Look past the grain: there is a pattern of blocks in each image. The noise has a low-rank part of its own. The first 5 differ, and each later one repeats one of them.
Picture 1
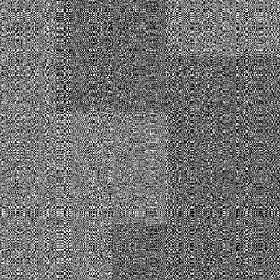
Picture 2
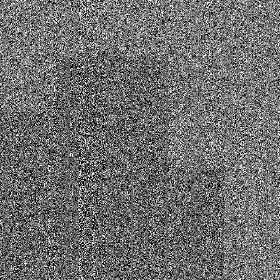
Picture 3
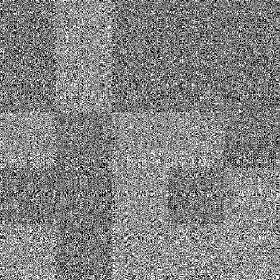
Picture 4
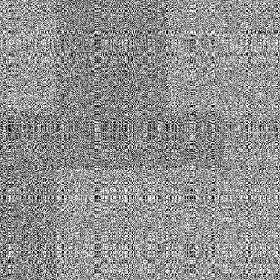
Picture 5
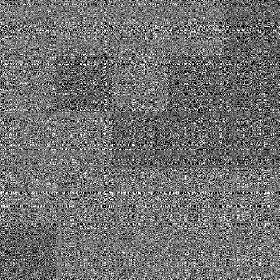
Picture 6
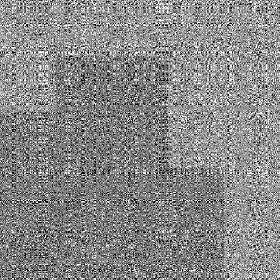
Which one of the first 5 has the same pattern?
2
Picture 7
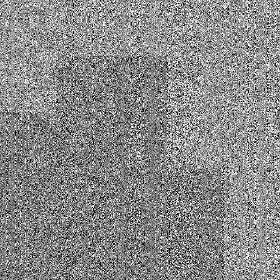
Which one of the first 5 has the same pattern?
2
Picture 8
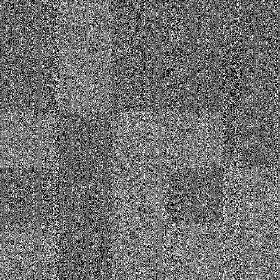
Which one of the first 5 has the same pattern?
3
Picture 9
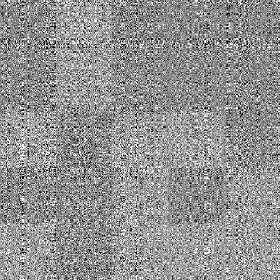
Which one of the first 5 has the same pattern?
3
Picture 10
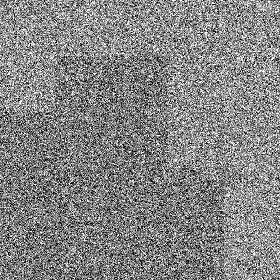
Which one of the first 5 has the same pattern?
2
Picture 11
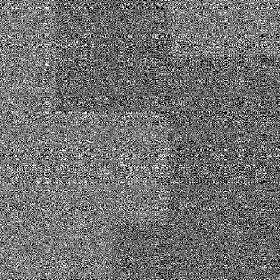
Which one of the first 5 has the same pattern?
1
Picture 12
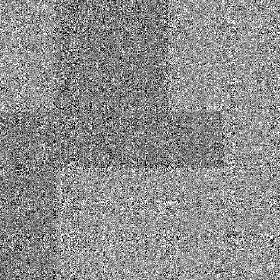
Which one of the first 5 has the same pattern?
4
